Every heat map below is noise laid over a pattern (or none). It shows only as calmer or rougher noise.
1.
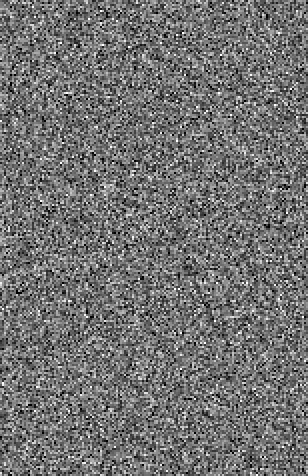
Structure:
only noise
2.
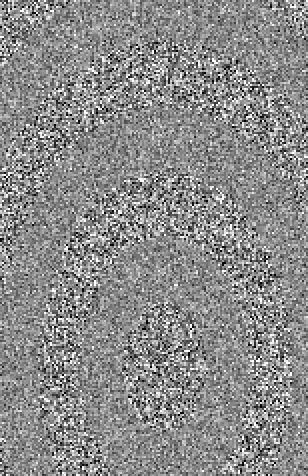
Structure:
rings round one point
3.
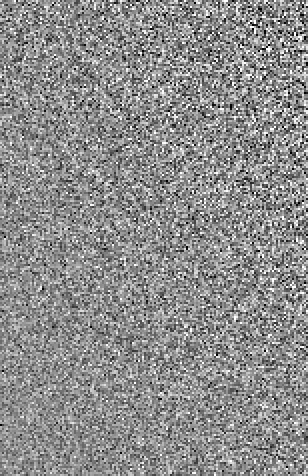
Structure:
a smooth slope
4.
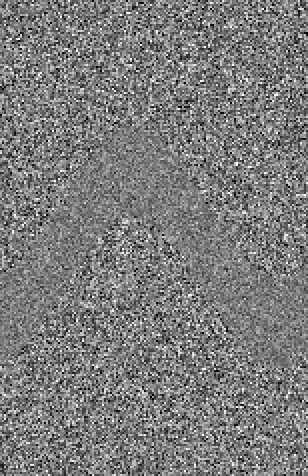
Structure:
a wavy band
